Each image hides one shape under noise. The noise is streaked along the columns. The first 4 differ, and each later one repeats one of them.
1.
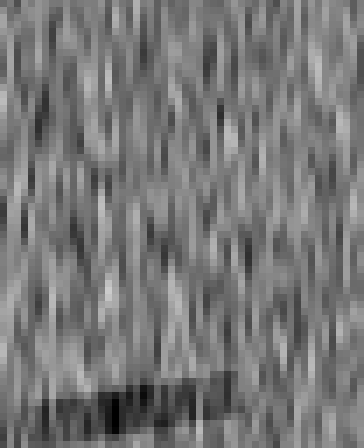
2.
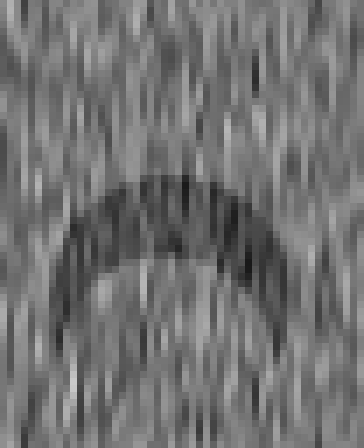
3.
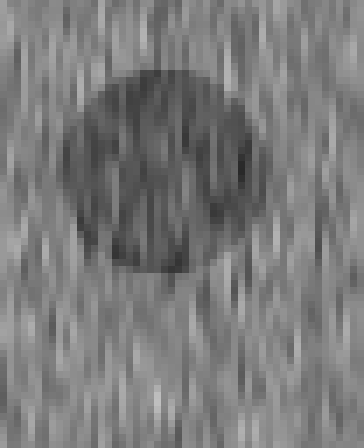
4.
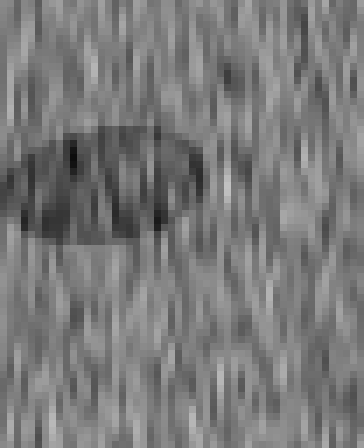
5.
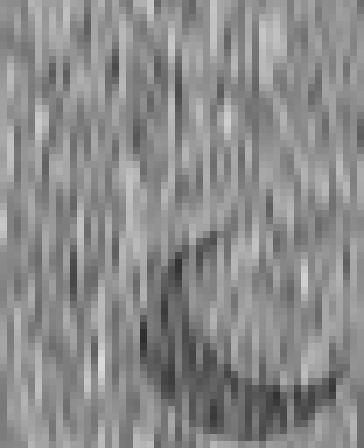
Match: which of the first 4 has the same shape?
2
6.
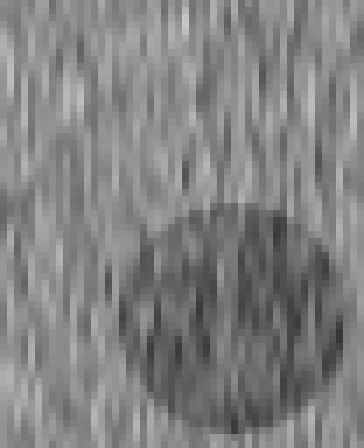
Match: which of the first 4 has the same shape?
3
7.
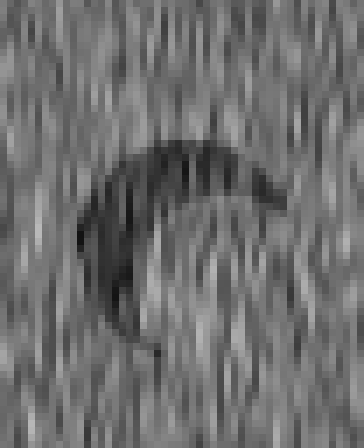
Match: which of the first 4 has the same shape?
2
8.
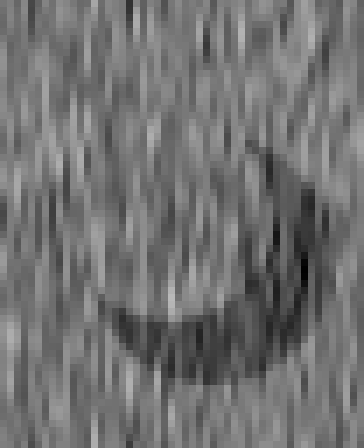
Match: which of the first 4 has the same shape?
2
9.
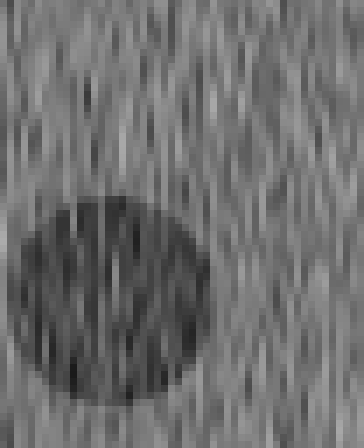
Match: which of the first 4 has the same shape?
3
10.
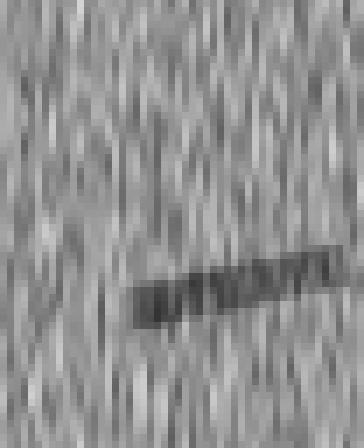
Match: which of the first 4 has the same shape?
1
